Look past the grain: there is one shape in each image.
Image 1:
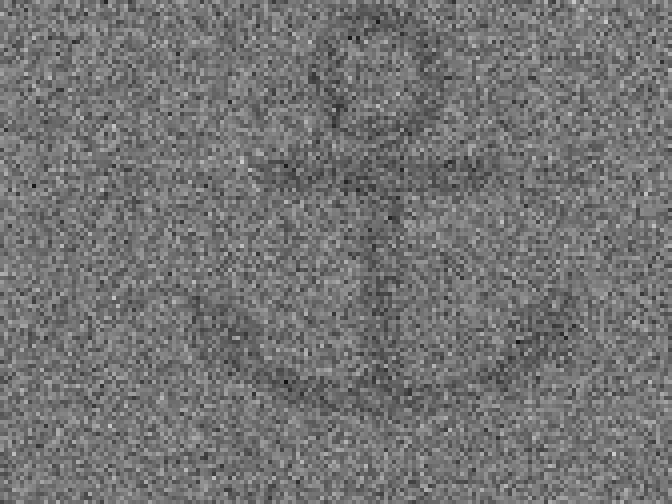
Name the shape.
anchor
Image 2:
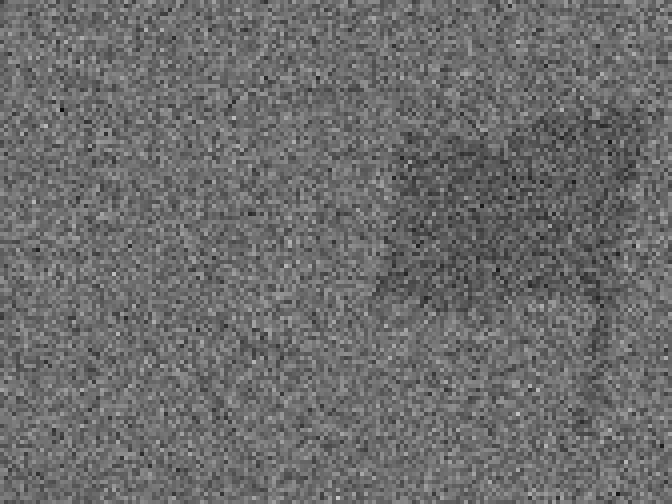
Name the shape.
flag
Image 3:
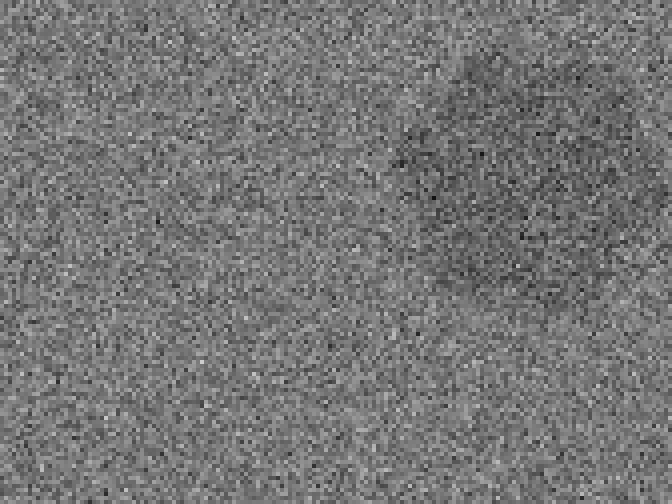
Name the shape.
flower
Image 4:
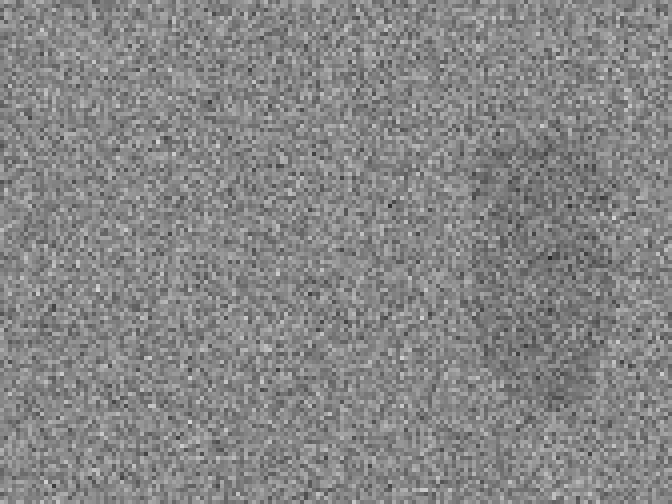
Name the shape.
footprint
